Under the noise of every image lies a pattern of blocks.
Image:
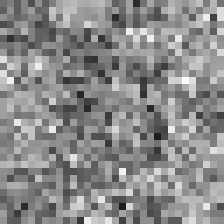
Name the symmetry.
top and bottom mirror each other
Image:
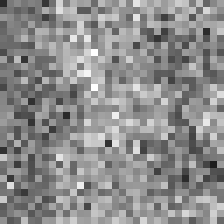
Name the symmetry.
top and bottom mirror each other
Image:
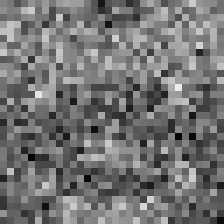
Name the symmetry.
left and right mirror each other
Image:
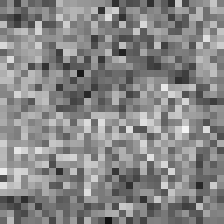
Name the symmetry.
no symmetry
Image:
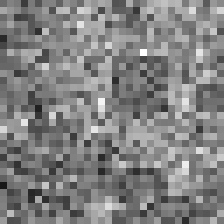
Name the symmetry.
mirrored about the diagonal from the bottom left
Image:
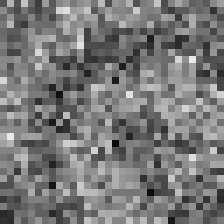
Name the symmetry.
mirrored about the diagonal from the top left
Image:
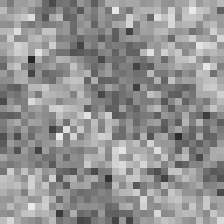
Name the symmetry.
mirrored about the diagonal from the bottom left
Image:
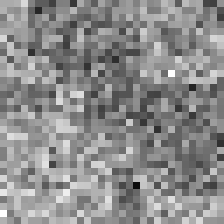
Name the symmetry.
mirrored about the diagonal from the bottom left
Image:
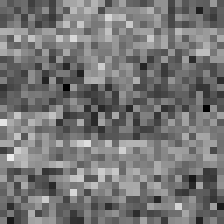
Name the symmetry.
left and right mirror each other
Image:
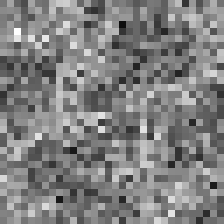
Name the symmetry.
the same after a half turn
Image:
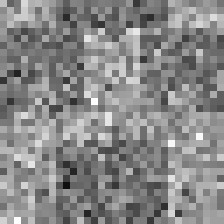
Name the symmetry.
left and right mirror each other
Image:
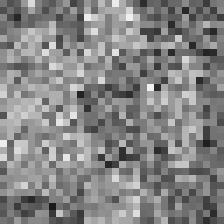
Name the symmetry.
top and bottom mirror each other
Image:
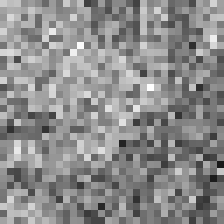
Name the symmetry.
mirrored about the diagonal from the top left
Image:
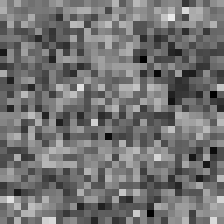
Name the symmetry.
left and right mirror each other
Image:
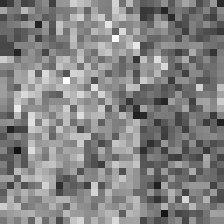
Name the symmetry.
no symmetry
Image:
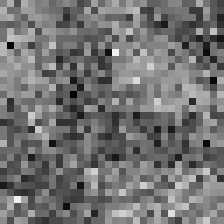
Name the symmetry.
mirrored about the diagonal from the bottom left
